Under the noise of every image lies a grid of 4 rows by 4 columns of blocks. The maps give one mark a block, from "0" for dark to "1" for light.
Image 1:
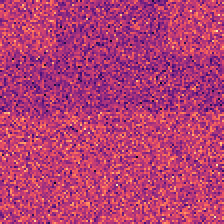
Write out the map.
1 0 0 1
0 0 0 0
1 1 1 1
1 1 1 1
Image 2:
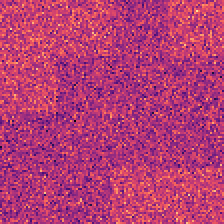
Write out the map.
1 1 0 1
1 0 0 0
0 0 0 0
0 0 1 1
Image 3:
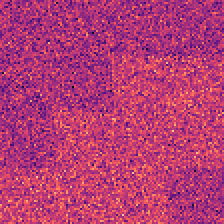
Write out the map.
0 0 0 0
0 0 1 1
0 1 1 1
1 1 1 0
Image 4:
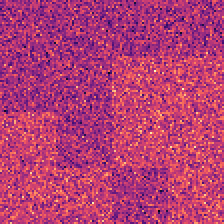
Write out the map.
0 0 0 0
0 0 1 1
1 0 1 1
1 1 0 1
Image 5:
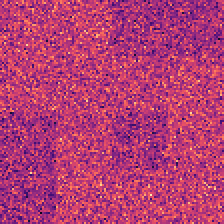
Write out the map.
1 1 0 0
1 1 1 1
0 1 0 1
0 1 1 1
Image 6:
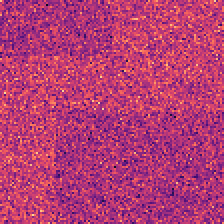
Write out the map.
0 0 1 1
1 1 1 1
1 0 0 0
1 0 0 0
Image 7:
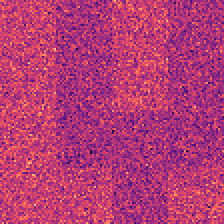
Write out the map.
1 0 1 0
1 0 1 0
1 0 0 0
1 1 0 1
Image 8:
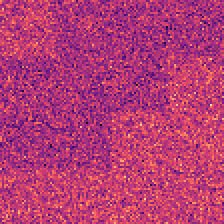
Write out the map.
1 0 0 0
0 0 0 1
0 0 1 1
1 1 1 1
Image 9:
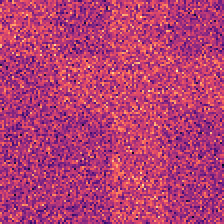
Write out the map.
1 0 1 0
0 1 1 1
0 0 1 0
0 0 1 0
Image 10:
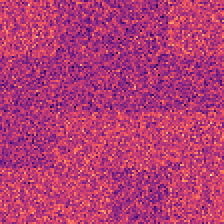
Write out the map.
1 0 0 1
0 0 0 0
0 1 1 1
1 1 0 1
